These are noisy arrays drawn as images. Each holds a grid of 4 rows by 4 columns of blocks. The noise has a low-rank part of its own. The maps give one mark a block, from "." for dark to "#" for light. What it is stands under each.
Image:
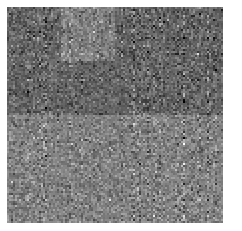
.#..
....
####
####
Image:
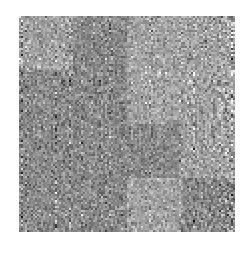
#.##
..##
...#
..#.
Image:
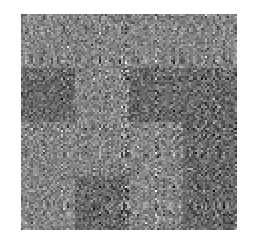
####
.#..
###.
#.#.
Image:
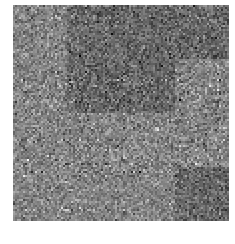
#...
#..#
####
###.
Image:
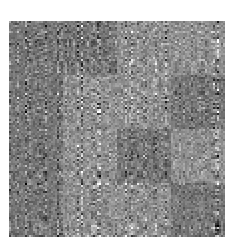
..##
.##.
.#.#
.##.
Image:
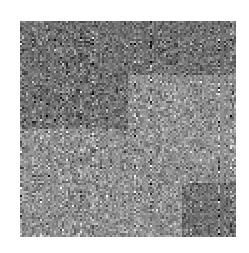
....
..##
####
###.
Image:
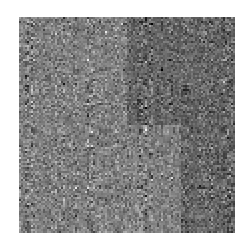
##..
##..
###.
###.
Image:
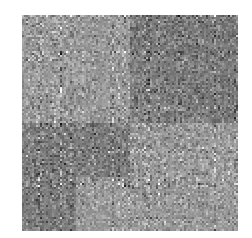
##..
##..
..##
.###
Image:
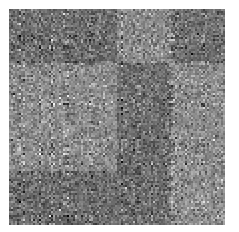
..#.
##.#
##.#
...#
